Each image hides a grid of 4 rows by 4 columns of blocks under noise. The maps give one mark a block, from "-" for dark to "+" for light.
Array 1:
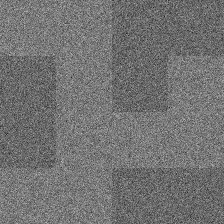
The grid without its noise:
+ + - -
- + - +
- + + +
+ + - -
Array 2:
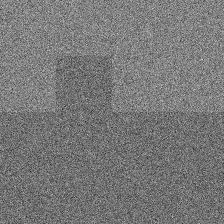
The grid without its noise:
+ + + +
+ - + +
- - - -
- - - -
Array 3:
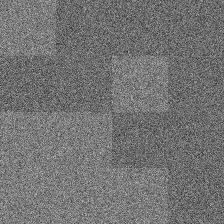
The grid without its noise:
+ - - -
- - + -
+ + - -
+ + + -
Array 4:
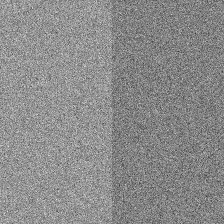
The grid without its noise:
+ + - -
+ + - -
+ + - -
+ + - -
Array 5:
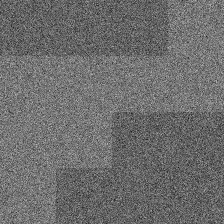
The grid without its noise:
- - - +
+ + + +
+ + - -
+ - - -
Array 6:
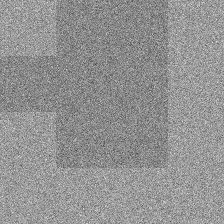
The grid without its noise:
+ - - +
- - - +
+ - - +
+ + + +
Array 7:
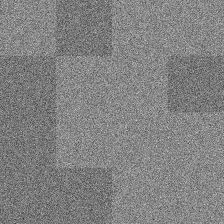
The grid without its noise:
+ - + +
- + + -
- + + +
- - + +
